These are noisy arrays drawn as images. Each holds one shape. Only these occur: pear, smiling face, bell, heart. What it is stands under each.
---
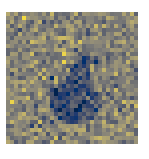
dark pear
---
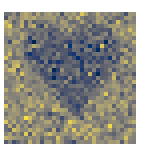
dark heart
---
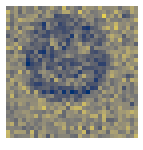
dark smiling face
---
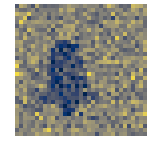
dark bell
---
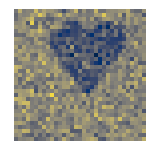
dark heart
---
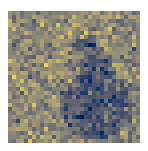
dark pear
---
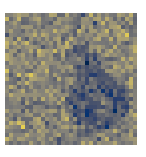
dark pear
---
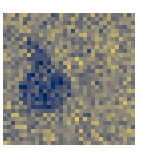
dark pear
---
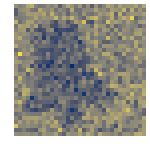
dark bell
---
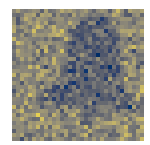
dark bell
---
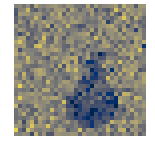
dark pear
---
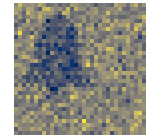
dark bell
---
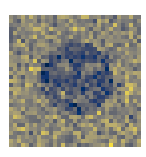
dark smiling face
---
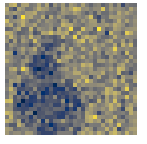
dark pear
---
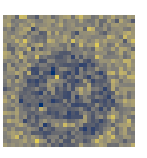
dark smiling face
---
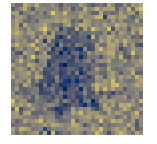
dark bell
